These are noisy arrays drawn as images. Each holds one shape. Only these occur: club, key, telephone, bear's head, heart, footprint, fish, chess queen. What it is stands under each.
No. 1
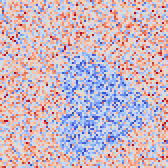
heart
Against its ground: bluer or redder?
bluer
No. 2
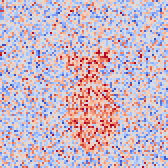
fish
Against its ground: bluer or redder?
redder
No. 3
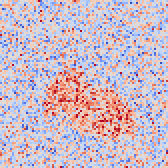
footprint
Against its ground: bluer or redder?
redder
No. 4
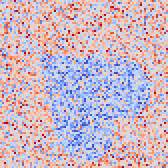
heart
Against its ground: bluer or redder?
bluer
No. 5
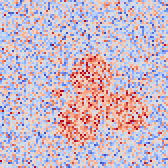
club
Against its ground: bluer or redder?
redder
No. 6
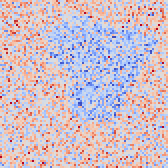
heart
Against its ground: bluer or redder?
bluer
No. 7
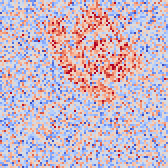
telephone
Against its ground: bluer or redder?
redder
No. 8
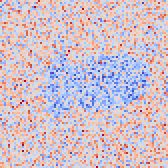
footprint
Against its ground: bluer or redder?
bluer
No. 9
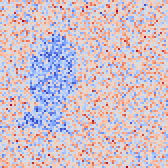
fish
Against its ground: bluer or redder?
bluer
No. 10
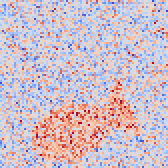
fish
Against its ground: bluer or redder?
redder
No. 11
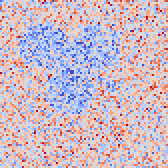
club
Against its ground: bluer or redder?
bluer
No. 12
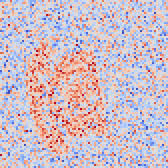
telephone
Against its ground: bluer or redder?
redder
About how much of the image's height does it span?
two thirds
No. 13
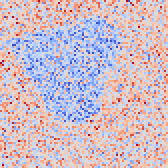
heart
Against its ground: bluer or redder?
bluer
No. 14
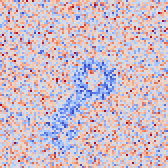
key
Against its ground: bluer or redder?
bluer
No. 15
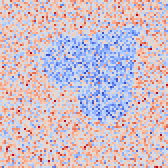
heart
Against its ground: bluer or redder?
bluer
